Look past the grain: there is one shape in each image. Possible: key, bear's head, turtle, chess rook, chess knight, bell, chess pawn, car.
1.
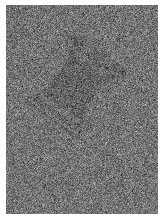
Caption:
dark chess rook
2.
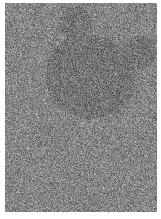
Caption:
dark bear's head
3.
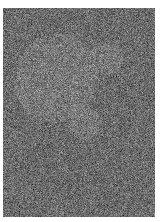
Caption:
light bear's head
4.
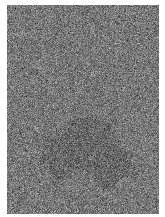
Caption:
dark car
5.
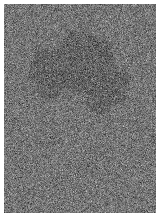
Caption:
dark car
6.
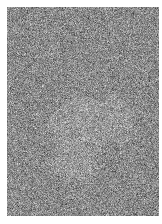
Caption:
light car
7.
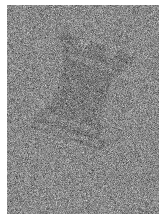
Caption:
dark chess rook
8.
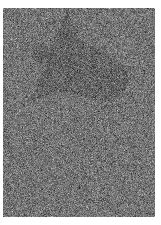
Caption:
dark bell
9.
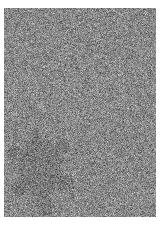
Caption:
dark turtle, bottom left
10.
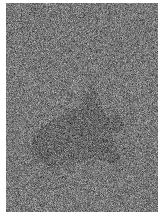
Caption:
dark bell
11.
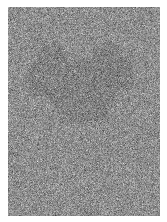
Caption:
dark car
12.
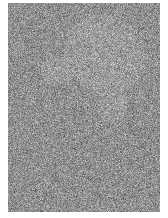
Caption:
light bear's head
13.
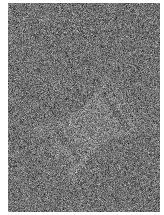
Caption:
light chess rook
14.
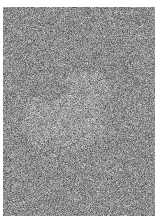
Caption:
light car
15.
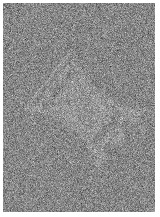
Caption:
light chess rook
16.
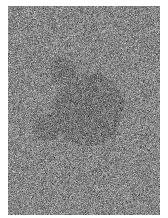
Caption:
dark bear's head
